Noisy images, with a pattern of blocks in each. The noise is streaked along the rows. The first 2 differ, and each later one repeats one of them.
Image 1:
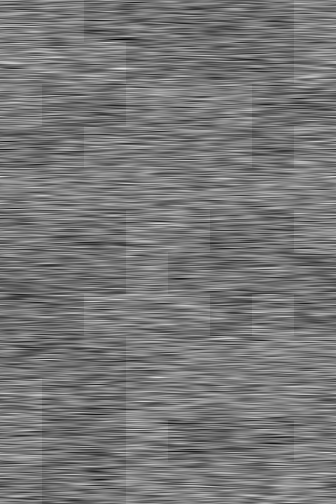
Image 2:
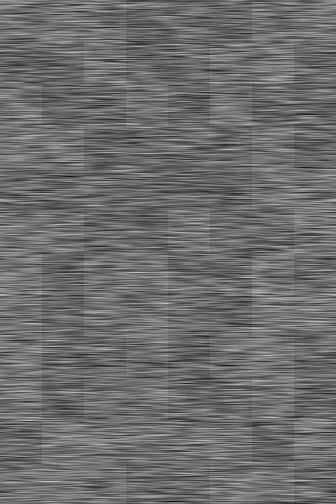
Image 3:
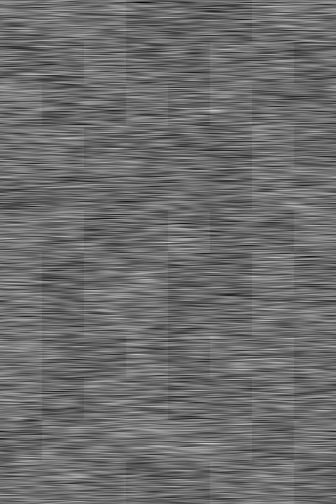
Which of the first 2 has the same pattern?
2
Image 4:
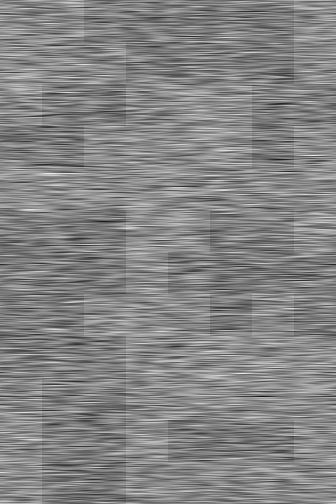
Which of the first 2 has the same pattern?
1
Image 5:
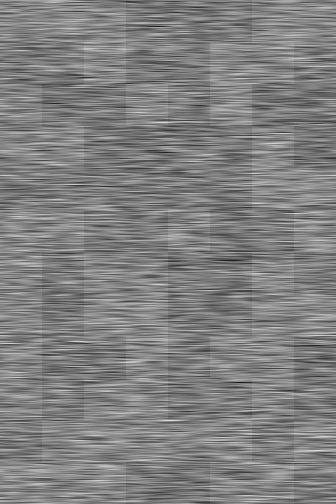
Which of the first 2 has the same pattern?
2
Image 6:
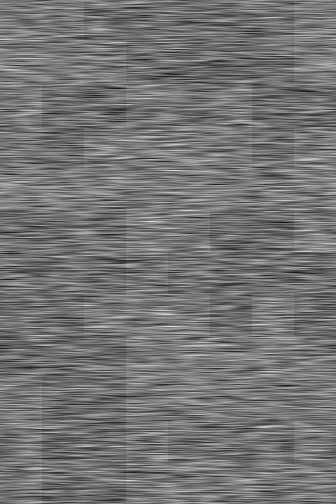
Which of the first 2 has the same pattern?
1
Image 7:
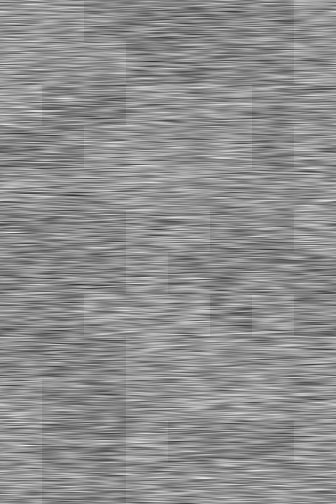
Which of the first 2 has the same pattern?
1
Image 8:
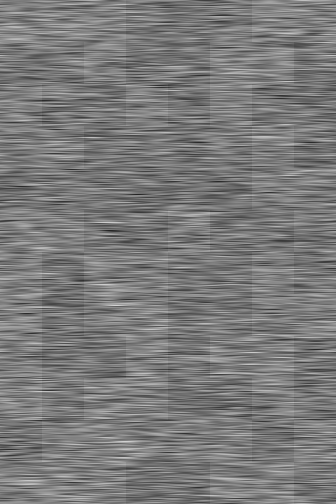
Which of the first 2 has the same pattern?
2
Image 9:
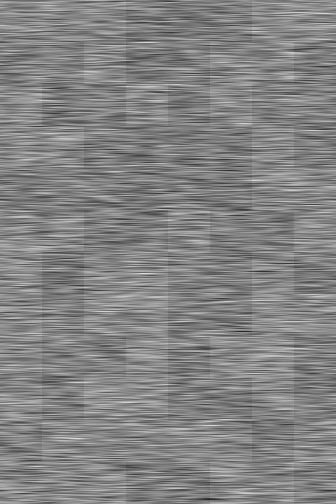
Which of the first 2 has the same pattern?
2
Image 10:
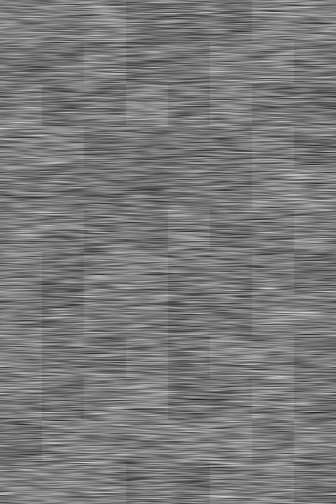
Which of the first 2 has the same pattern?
2
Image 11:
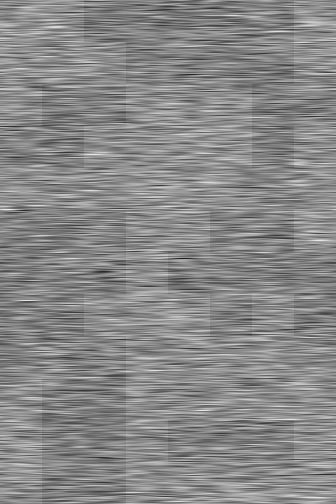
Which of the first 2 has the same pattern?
1
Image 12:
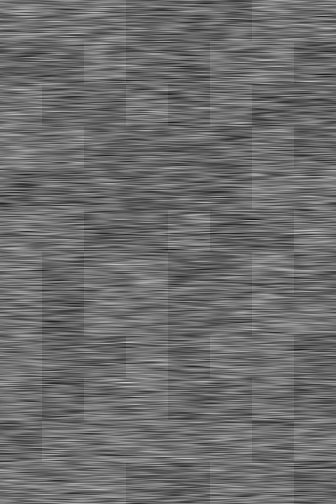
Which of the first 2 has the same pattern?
2
